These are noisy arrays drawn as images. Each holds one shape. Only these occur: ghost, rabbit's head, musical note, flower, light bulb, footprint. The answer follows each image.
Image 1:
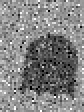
ghost
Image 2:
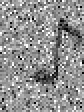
musical note
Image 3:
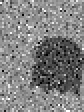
ghost
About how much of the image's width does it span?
two thirds
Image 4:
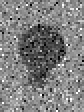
light bulb
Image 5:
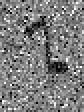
musical note
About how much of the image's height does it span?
half
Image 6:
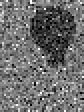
light bulb
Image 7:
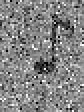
musical note
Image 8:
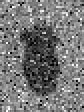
footprint
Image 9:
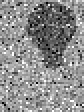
light bulb
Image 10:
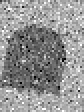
ghost
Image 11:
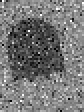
ghost
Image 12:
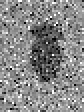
footprint
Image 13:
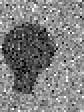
light bulb
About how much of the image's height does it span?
two thirds
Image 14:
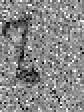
musical note
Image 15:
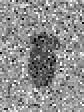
footprint
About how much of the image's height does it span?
half
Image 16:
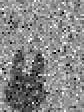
rabbit's head
